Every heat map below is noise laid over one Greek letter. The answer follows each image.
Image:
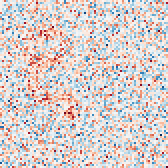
xi
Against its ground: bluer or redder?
redder
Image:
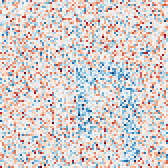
eta
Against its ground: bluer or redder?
bluer
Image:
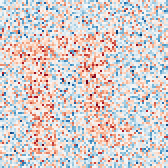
pi
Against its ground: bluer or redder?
redder
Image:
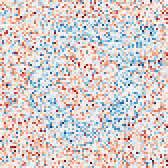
sigma
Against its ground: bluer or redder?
bluer
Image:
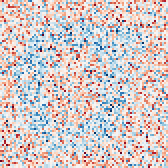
sigma
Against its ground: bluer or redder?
bluer
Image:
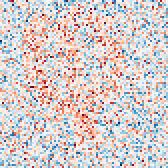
phi
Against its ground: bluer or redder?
redder
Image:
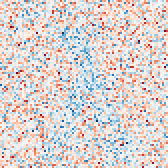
lambda
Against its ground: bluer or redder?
bluer
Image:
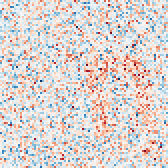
eta
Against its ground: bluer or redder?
redder
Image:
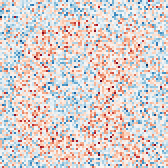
alpha
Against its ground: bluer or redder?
redder
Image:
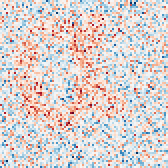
alpha
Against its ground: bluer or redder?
redder
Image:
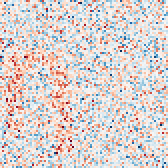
eta
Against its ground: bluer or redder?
redder
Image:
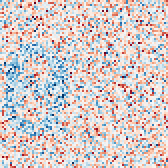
theta
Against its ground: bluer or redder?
bluer
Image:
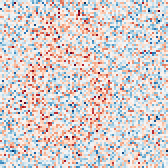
delta
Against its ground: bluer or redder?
redder
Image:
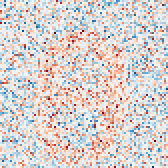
theta
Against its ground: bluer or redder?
redder
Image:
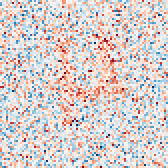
mu
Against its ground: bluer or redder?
redder
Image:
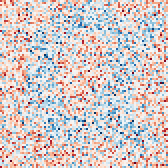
alpha
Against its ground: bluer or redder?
bluer
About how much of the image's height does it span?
nearly all
